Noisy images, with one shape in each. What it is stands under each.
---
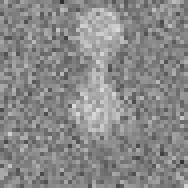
dumbbell
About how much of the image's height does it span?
two thirds
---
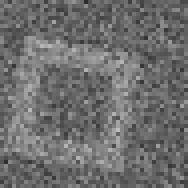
square frame
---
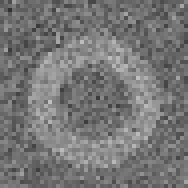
ring
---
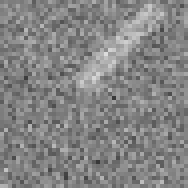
bar
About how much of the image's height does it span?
half
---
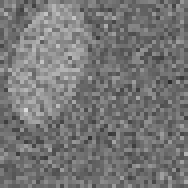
ellipse
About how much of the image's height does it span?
two thirds
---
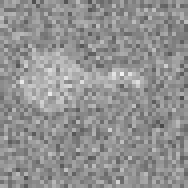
lollipop
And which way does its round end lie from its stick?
left
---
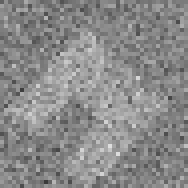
square with a notch
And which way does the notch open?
down and left
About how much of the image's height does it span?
nearly all
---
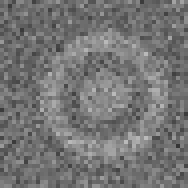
bullseye
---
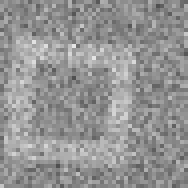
square frame
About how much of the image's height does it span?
two thirds
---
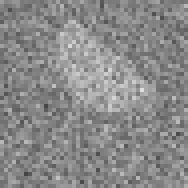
half disc
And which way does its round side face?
down and left
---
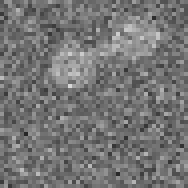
dumbbell
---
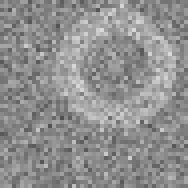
ring
